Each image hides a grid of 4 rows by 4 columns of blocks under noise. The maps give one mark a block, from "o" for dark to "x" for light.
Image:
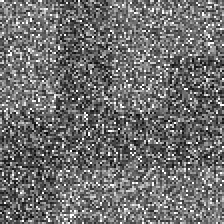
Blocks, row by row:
x o x x
x o x o
o o o o
o x x x
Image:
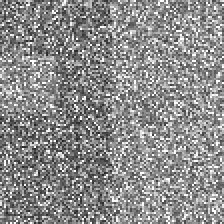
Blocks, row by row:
o o x x
x o x x
o o x x
o o x x
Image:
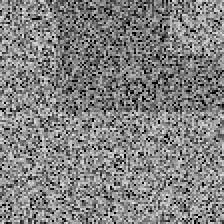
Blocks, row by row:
x o o x
x o o o
x x x x
x x x x
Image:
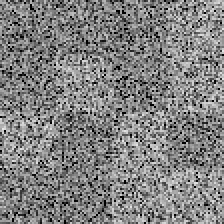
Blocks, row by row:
o o o x
o x o x
x o x o
o o x x
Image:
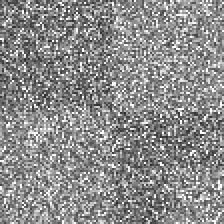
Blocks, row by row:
o o x x
o o x x
x x o o
x x o x
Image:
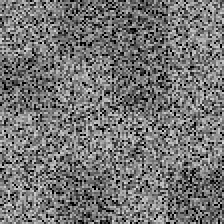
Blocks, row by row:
x o o x
o x o x
x x x x
x o x o
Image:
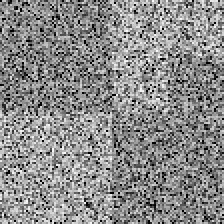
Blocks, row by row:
o o x x
o o x o
x x o o
x x o o
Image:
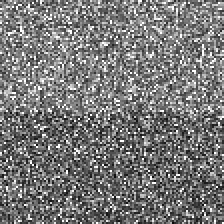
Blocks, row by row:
x x x x
x x x x
o o o o
o o o o
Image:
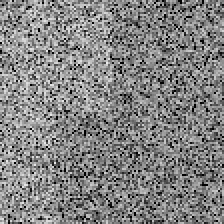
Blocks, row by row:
x x o o
x x o o
x o o o
x o o o
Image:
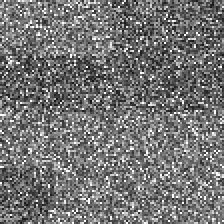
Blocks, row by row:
x x o o
o o o o
x x x x
o x x x
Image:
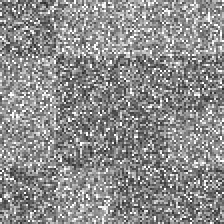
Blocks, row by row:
o x x x
x o o o
x o o x
o x o o
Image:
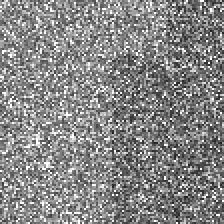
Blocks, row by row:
x x x o
x x o o
x x o o
x x o o
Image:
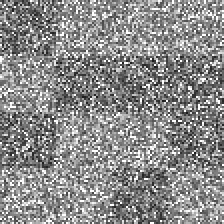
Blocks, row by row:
o x x x
x o o o
o x x o
x x o x
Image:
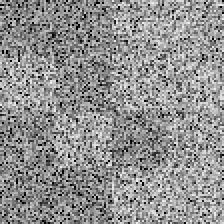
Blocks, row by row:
o o x x
x o x x
o x o x
o o x x
